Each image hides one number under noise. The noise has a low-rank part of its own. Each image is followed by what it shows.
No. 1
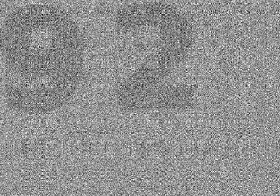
92
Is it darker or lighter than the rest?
darker
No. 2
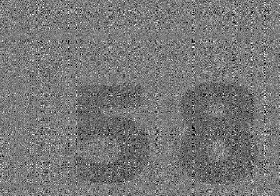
58
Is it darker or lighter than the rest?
darker
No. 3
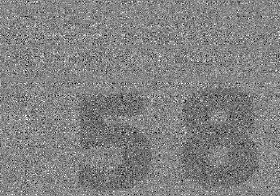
58
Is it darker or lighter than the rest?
darker
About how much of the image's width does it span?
two thirds
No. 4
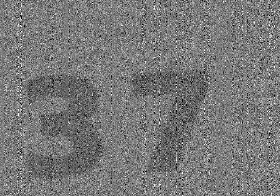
37
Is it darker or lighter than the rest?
darker
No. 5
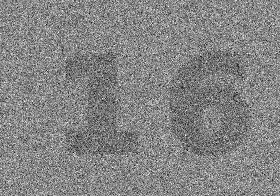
16
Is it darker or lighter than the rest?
darker
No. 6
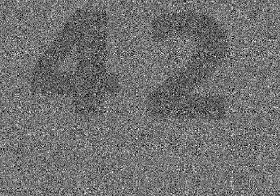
42
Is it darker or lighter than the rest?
darker
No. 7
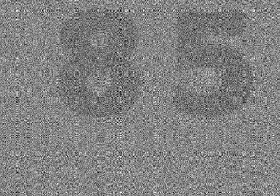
85
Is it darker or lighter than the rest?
darker
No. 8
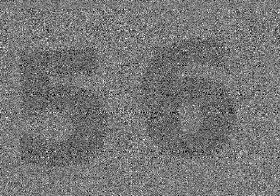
56
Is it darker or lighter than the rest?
darker
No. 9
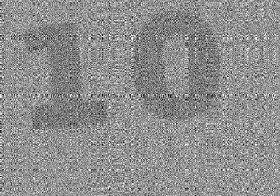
10
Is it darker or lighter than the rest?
darker
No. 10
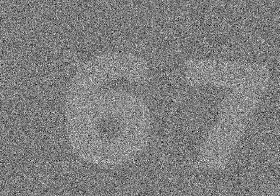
67
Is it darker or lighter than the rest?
lighter
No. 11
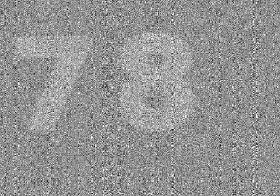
78
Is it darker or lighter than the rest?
lighter
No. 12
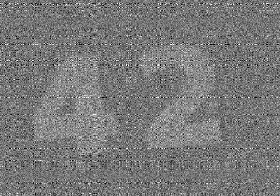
42
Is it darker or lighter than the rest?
lighter
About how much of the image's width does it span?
two thirds
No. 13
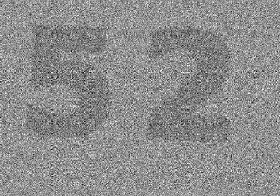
52
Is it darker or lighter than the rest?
darker
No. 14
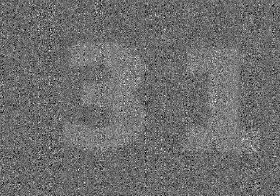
31
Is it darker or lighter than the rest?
lighter
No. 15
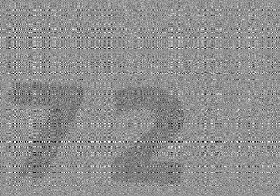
72
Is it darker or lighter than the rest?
darker
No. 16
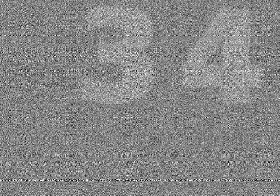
34
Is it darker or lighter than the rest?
lighter
